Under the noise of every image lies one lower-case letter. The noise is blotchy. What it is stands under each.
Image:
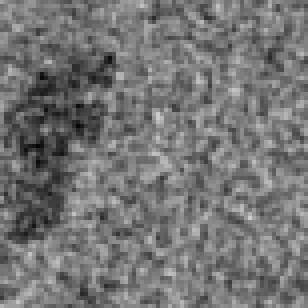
f
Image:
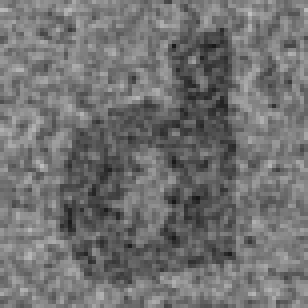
d
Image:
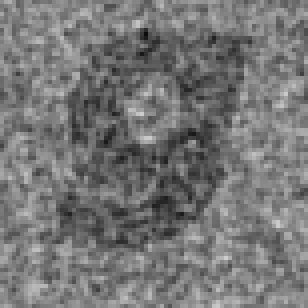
g
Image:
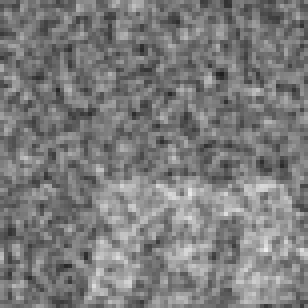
m
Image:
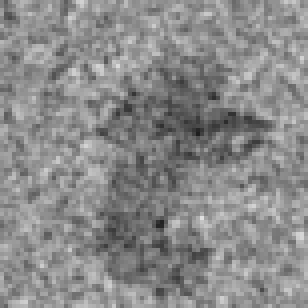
t
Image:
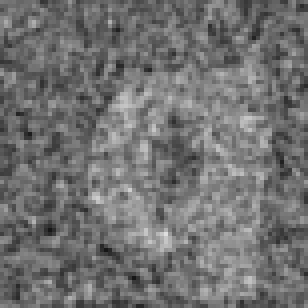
q
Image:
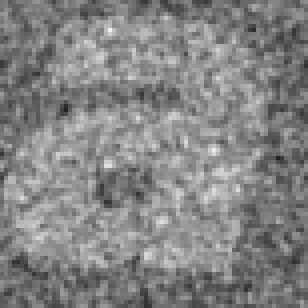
a
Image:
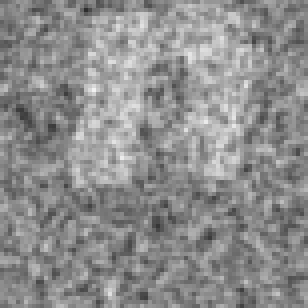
n
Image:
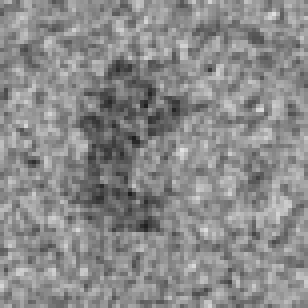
t
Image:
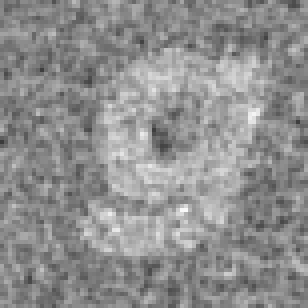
g
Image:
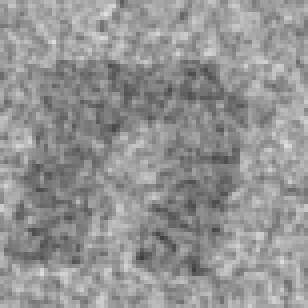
n
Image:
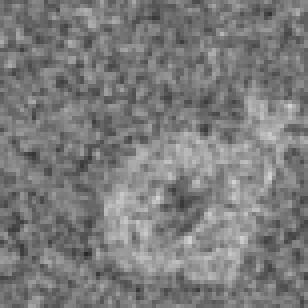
d
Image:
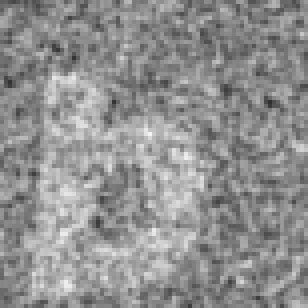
b
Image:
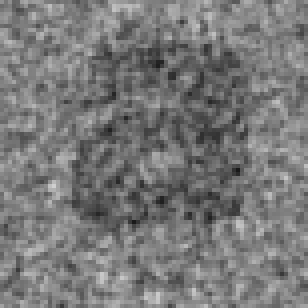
a
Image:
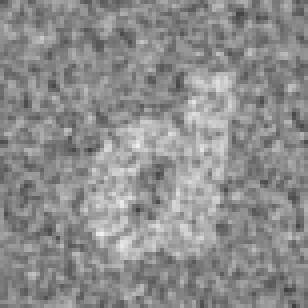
d
